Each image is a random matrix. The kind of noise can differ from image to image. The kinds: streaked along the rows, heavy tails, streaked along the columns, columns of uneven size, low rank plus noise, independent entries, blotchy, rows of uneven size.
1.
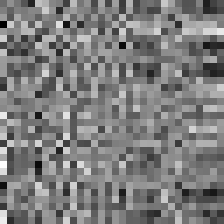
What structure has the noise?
low rank plus noise
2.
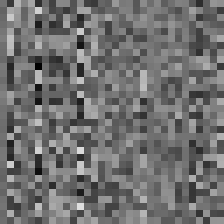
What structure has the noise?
columns of uneven size
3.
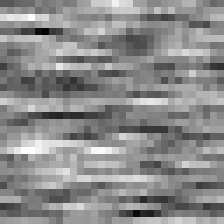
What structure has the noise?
streaked along the rows
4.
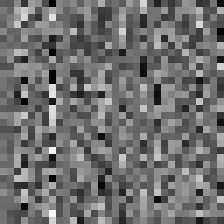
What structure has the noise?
columns of uneven size
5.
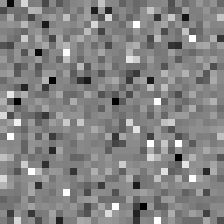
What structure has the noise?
heavy tails
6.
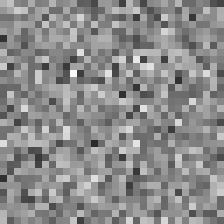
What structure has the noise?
low rank plus noise
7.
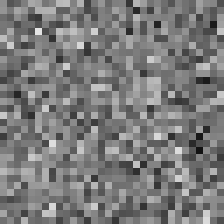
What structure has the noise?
independent entries
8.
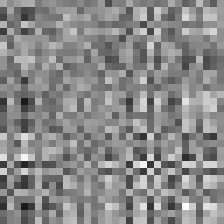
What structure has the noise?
low rank plus noise
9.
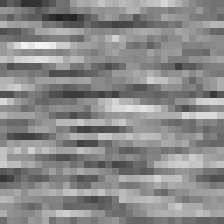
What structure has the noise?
streaked along the rows
